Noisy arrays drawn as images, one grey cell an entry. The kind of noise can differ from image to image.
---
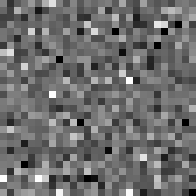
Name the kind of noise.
heavy tails
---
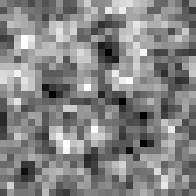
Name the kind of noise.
blotchy
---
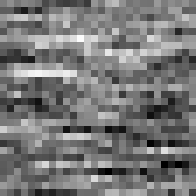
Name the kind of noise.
streaked along the rows
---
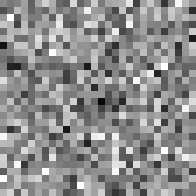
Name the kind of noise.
independent entries
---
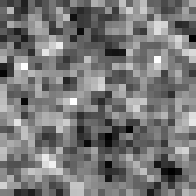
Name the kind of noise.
blotchy
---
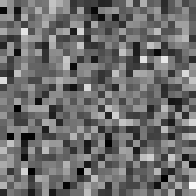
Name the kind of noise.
independent entries
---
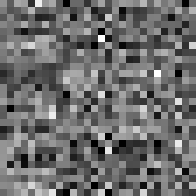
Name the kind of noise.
low rank plus noise
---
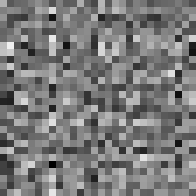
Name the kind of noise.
low rank plus noise
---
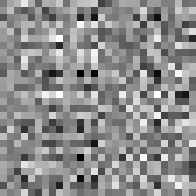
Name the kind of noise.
low rank plus noise
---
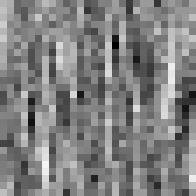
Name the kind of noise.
streaked along the columns
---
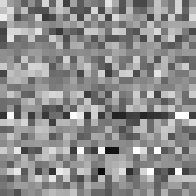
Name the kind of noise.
rows of uneven size
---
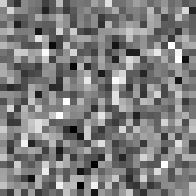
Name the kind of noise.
independent entries
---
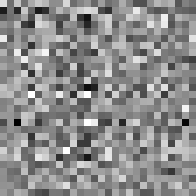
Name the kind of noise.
low rank plus noise
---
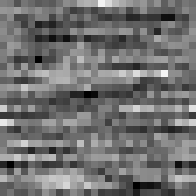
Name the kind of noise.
streaked along the rows
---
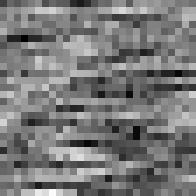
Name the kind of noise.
streaked along the rows
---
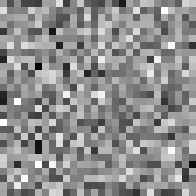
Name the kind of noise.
low rank plus noise
